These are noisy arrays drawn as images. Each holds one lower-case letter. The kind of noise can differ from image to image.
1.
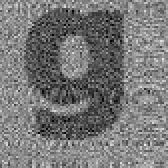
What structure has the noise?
low rank plus noise
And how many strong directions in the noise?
two
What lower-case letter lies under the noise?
g
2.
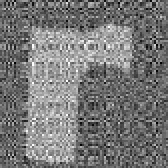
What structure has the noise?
low rank plus noise
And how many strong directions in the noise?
one
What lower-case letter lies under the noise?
r
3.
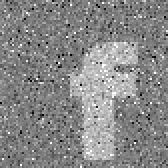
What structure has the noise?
heavy tails
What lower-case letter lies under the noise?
f
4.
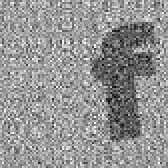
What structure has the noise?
low rank plus noise
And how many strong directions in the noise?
three or four
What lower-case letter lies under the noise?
f
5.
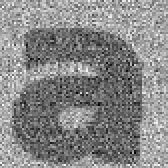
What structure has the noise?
low rank plus noise
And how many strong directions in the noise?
five to eight
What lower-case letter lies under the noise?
a
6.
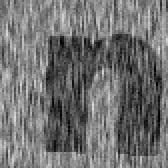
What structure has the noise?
streaked along the columns
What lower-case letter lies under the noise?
n
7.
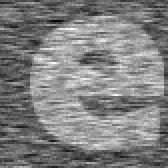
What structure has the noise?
streaked along the rows
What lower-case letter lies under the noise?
e
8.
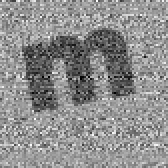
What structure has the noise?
rows of uneven size
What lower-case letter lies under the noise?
m
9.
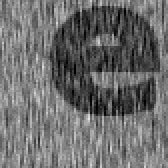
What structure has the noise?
streaked along the columns
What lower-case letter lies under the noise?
e
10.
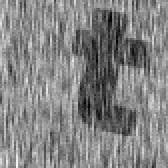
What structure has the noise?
streaked along the columns
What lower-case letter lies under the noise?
t
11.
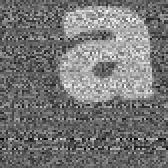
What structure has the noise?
rows of uneven size
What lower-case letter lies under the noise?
a
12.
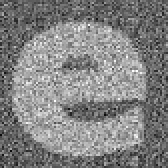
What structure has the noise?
low rank plus noise
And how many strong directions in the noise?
three or four
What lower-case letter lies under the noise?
e
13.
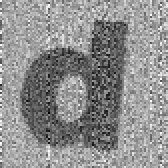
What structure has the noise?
columns of uneven size
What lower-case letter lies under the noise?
d
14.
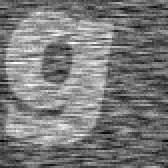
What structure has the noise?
streaked along the rows
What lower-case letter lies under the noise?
g
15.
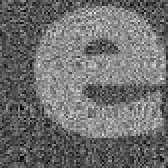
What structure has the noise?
low rank plus noise
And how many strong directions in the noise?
three or four
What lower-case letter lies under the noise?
e
